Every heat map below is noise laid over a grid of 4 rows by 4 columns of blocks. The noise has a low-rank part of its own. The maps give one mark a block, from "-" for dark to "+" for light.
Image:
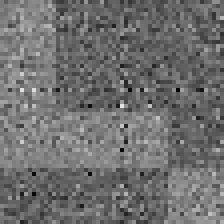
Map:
+ - - -
+ - - -
+ + + -
- - - +
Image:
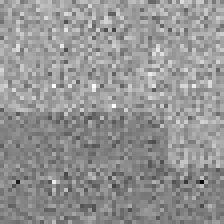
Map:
+ + + +
+ + + +
- - - +
- - - -
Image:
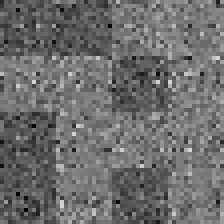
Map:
- - + +
+ + - +
- + + +
- + - +
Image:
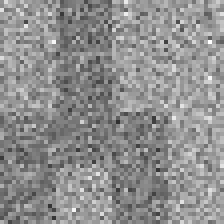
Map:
+ - + +
+ - + +
- - - +
- + - +
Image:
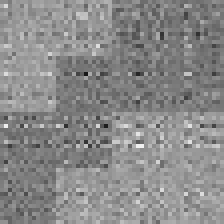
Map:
+ + - -
+ - - -
- - + +
- + + +
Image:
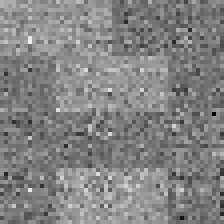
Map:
+ + - -
- + + -
- - - -
- + + -
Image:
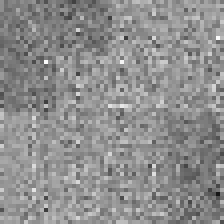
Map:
- - + +
- + + +
+ + + -
+ + + -
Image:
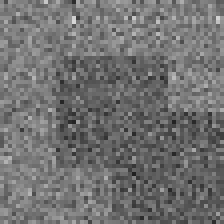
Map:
+ + + +
+ - - +
+ - - -
+ + - -
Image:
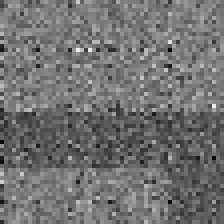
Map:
+ + + +
+ + + +
- - - -
+ + + -
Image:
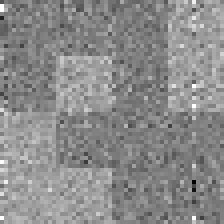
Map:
- - - +
- + - +
+ - - -
+ + - -
